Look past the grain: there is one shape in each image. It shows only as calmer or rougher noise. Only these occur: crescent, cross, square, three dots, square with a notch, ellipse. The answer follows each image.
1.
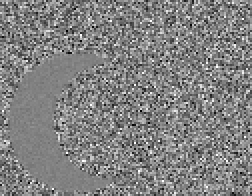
crescent
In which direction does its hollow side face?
right
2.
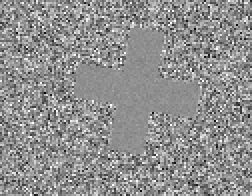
cross
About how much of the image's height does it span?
two thirds
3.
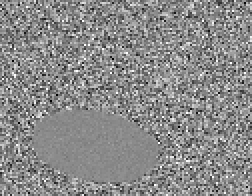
ellipse
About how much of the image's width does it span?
half
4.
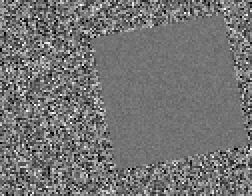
square
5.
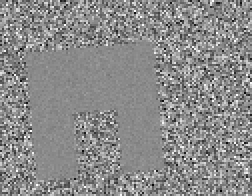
square with a notch
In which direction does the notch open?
down
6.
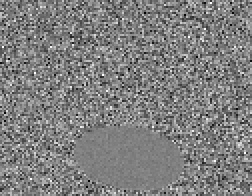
ellipse
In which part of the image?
bottom middle
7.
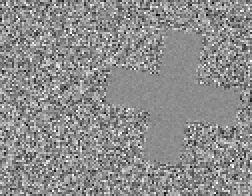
cross
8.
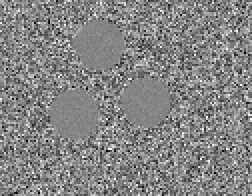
three dots
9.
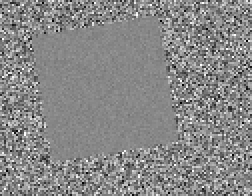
square
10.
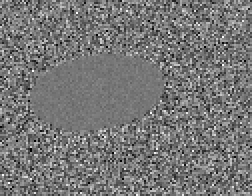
ellipse
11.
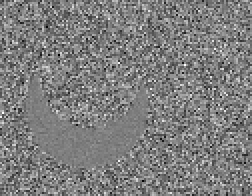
crescent
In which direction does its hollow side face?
up
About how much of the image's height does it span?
half
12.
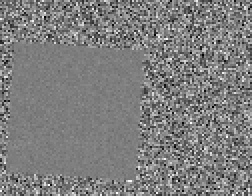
square
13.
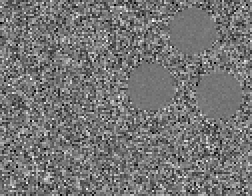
three dots
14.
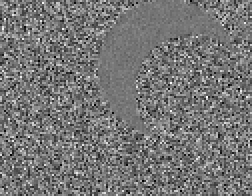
crescent
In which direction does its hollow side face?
down and right
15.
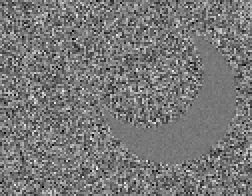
crescent
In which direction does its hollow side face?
up and left
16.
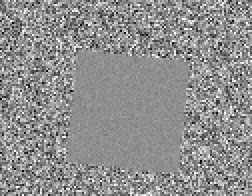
square
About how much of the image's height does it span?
two thirds
